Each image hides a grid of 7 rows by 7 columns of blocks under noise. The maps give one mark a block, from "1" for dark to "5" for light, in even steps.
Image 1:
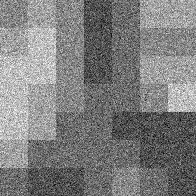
3 4 3 1 2 4 4
4 5 3 1 2 3 3
5 5 3 1 2 4 4
5 4 3 2 2 3 5
5 4 2 2 1 1 1
4 2 2 2 2 1 1
2 1 1 2 3 2 1
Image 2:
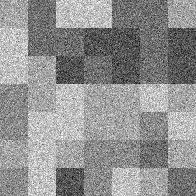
4 2 5 5 2 2 4
5 2 2 1 1 2 1
5 4 1 2 1 2 1
3 4 5 4 4 5 4
3 5 5 4 4 3 5
4 5 4 3 3 2 4
3 5 1 3 5 4 2
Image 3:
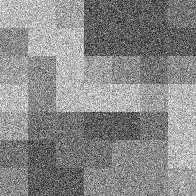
5 5 4 1 1 1 2
3 5 5 1 1 1 1
4 3 5 4 3 2 3
5 3 5 5 5 4 5
4 2 2 1 1 2 5
2 1 2 2 3 3 5
3 1 1 3 3 3 4
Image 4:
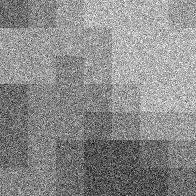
2 3 4 5 5 5 4
4 4 4 4 5 5 5
4 4 3 4 5 5 5
2 3 3 3 4 5 5
2 3 3 2 3 4 4
2 3 2 1 1 2 3
3 3 2 1 1 1 2
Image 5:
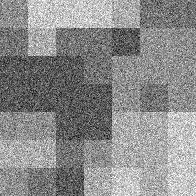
3 5 5 5 4 2 2
2 4 2 2 1 3 3
1 1 1 2 3 3 3
1 1 1 1 3 2 3
3 3 1 1 4 4 5
4 4 2 3 4 4 5
3 2 1 4 5 4 5
